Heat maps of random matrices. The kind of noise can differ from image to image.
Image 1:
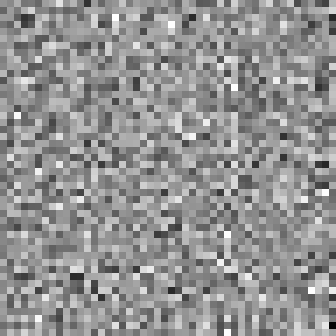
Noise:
low rank plus noise
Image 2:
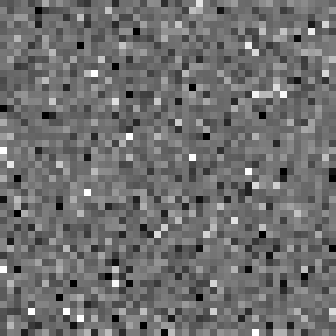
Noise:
heavy tails
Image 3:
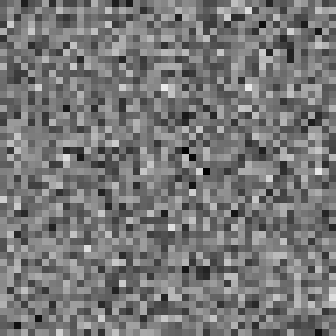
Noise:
independent entries
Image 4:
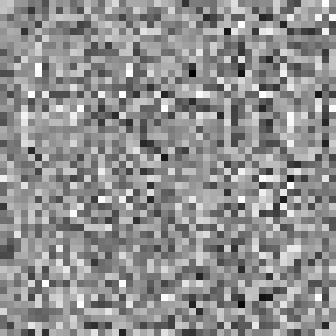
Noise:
low rank plus noise
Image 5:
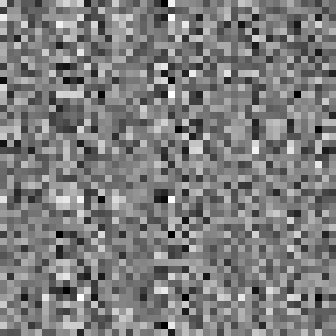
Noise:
low rank plus noise
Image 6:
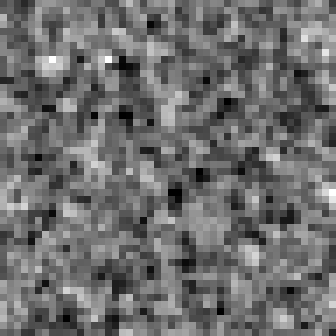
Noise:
blotchy
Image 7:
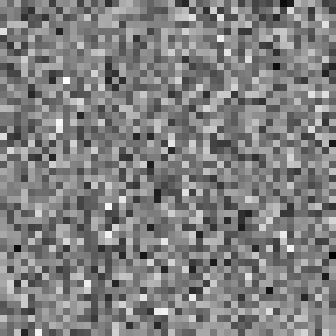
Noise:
independent entries
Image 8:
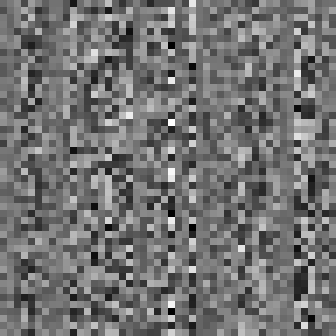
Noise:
columns of uneven size
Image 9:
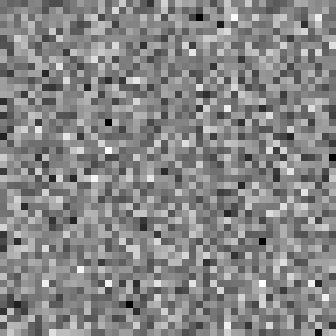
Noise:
independent entries
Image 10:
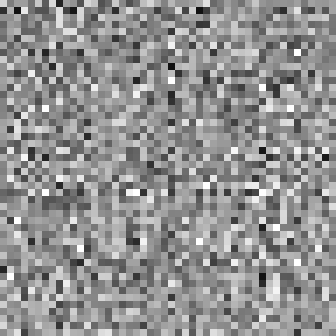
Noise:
low rank plus noise
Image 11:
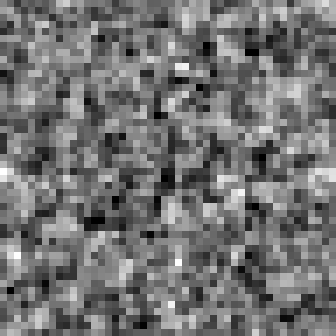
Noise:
blotchy
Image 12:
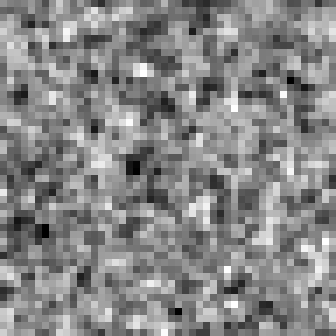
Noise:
blotchy
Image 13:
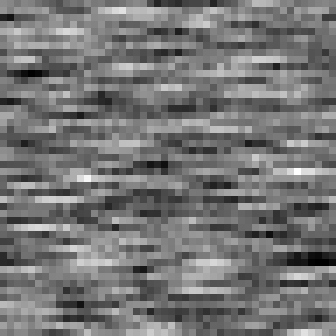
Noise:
streaked along the rows
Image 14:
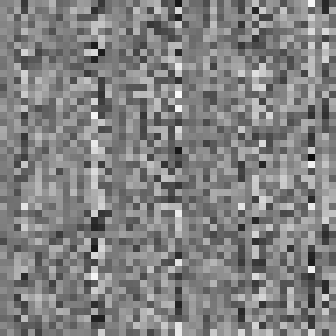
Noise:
columns of uneven size
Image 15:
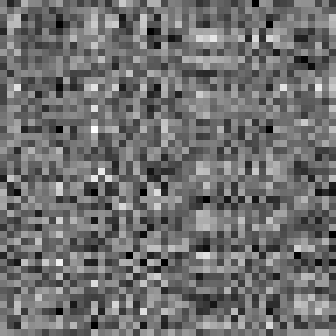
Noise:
low rank plus noise
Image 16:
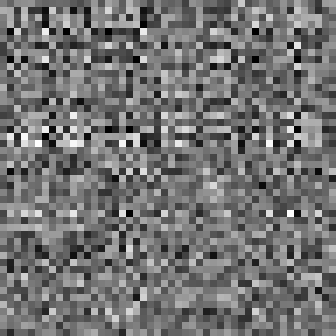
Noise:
low rank plus noise
